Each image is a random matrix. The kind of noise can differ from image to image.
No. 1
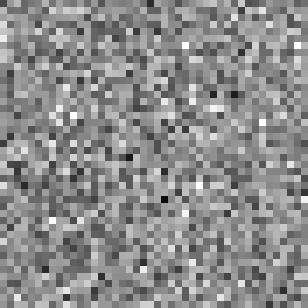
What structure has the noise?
independent entries
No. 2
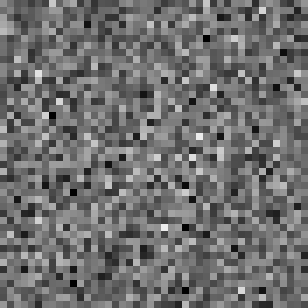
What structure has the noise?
independent entries
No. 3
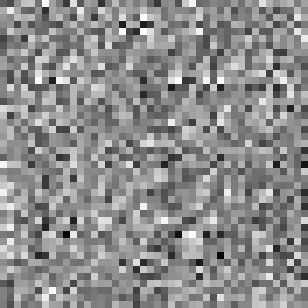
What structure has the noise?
low rank plus noise
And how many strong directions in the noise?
three or four
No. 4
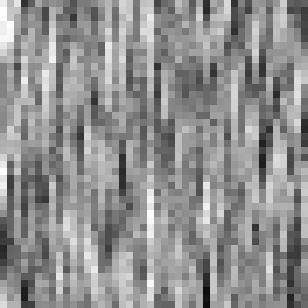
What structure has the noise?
streaked along the columns
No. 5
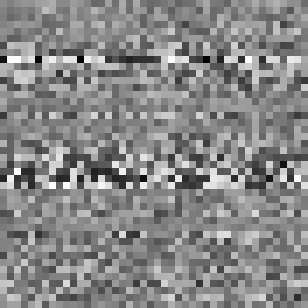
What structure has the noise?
rows of uneven size
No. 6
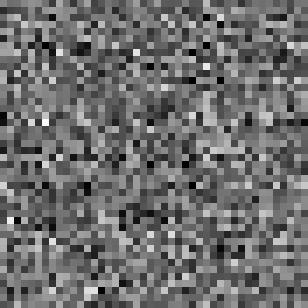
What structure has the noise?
low rank plus noise
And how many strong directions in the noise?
five to eight
